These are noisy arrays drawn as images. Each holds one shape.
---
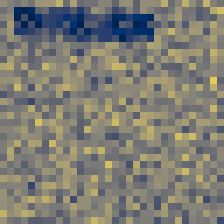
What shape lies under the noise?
bar
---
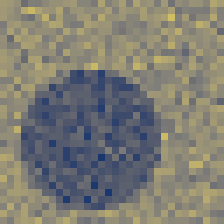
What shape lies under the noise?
disc
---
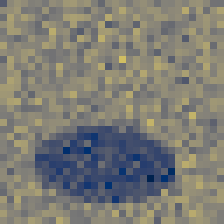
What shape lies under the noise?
ellipse
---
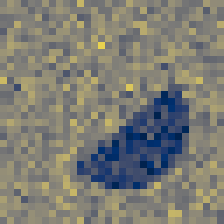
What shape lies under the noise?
half disc
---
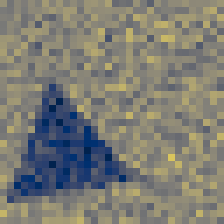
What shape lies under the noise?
triangle
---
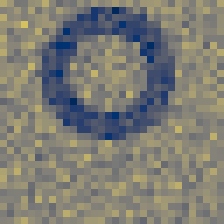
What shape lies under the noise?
ring
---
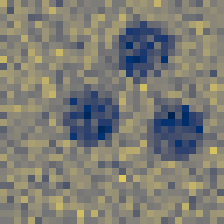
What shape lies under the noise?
three dots
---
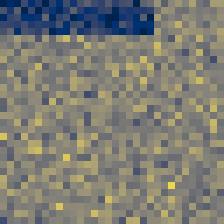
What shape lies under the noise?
bar
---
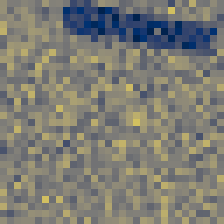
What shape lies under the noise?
bar
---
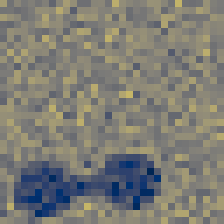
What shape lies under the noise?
dumbbell
